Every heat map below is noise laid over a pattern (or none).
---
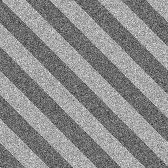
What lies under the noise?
diagonal stripes
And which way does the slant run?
top left to bottom right
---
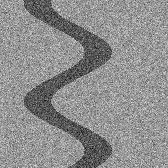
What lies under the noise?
a wavy band
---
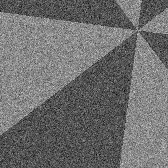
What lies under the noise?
spokes from one point
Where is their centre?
top right
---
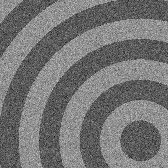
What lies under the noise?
rings round one point
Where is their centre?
bottom right
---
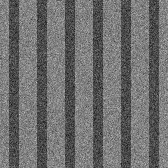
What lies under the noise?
vertical stripes
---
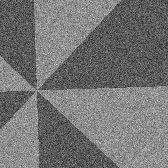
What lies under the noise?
spokes from one point
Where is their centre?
middle left
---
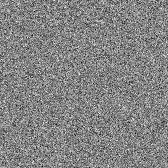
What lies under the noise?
only noise
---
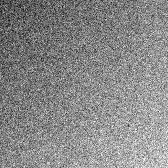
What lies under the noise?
a smooth slope
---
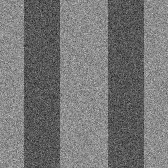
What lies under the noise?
vertical stripes
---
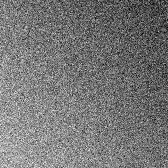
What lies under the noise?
a smooth slope
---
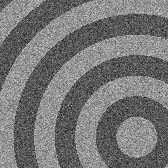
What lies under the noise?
rings round one point
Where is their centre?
bottom right
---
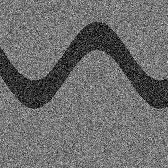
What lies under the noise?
a wavy band
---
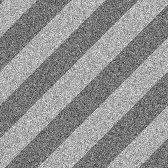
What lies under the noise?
diagonal stripes
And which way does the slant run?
bottom left to top right
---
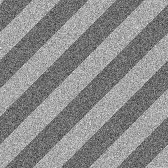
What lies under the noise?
diagonal stripes
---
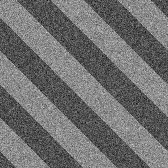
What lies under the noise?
diagonal stripes
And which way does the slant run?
top left to bottom right
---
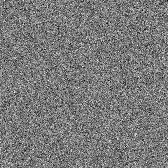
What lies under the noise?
only noise
